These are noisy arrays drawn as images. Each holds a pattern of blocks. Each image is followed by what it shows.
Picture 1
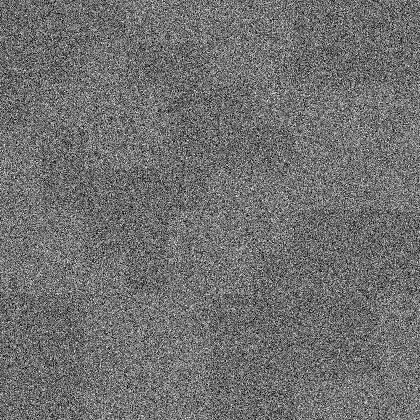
mirrored about the diagonal from the top left
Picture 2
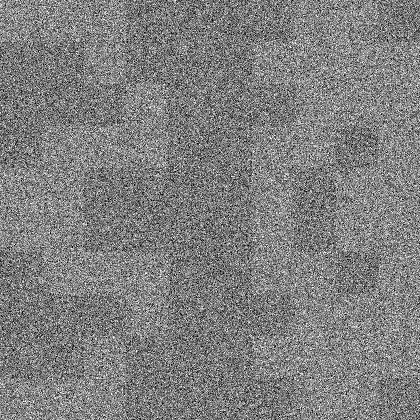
top and bottom mirror each other
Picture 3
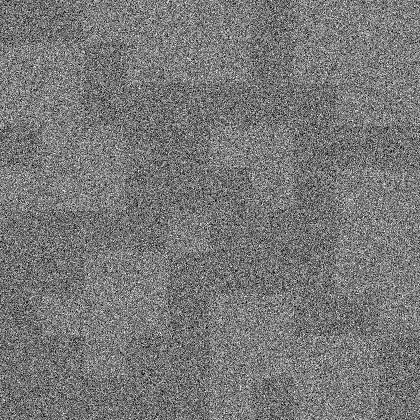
mirrored about the diagonal from the bottom left
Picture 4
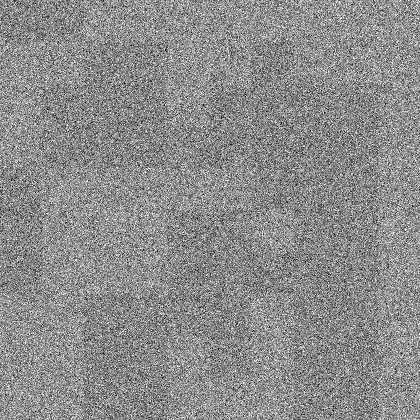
no symmetry
